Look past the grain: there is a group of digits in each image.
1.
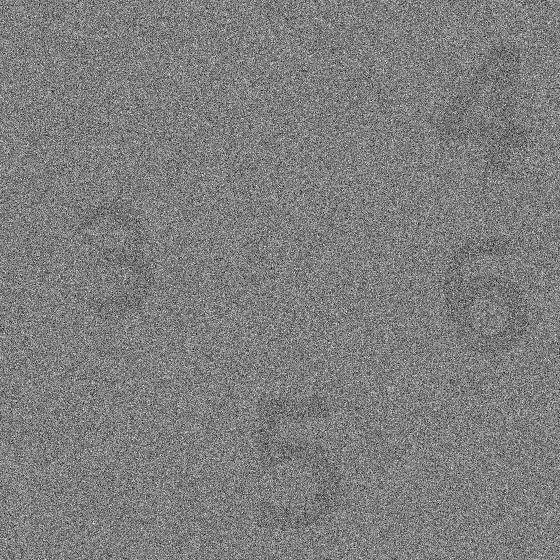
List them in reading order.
top right: 4; middle left: 3; middle right: 6; bottom middle: 5
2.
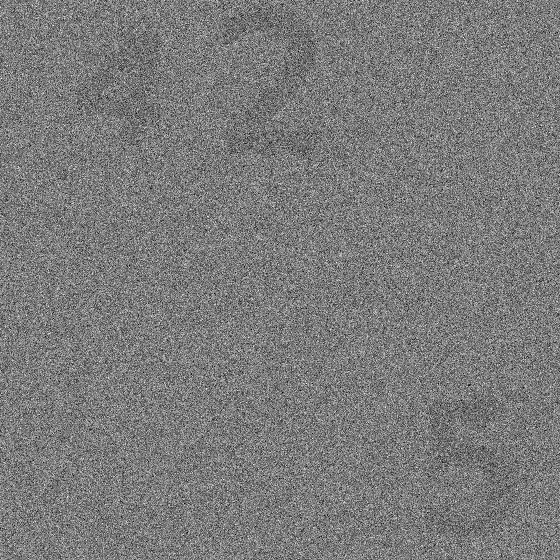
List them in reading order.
top left: 4; top middle: 2; bottom right: 5
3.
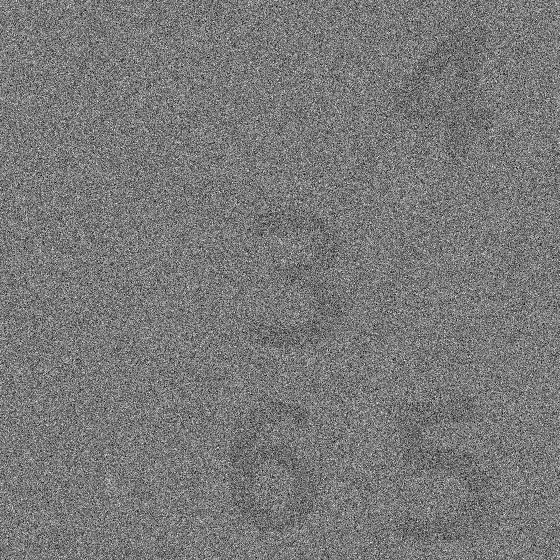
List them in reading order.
top right: 4; centre: 3; bottom middle: 6; bottom right: 5
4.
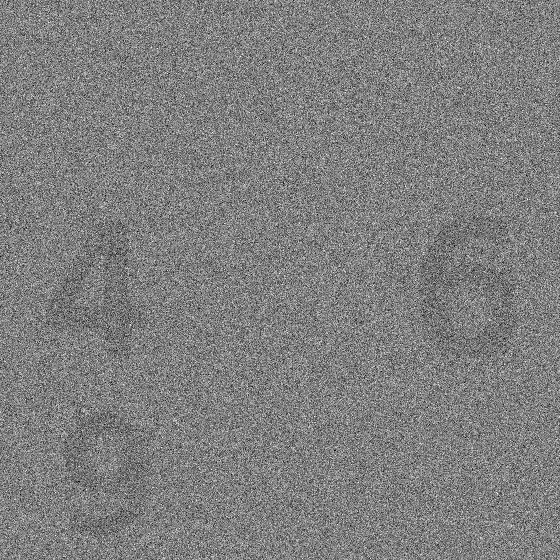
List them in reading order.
middle left: 4; middle right: 6; bottom left: 9
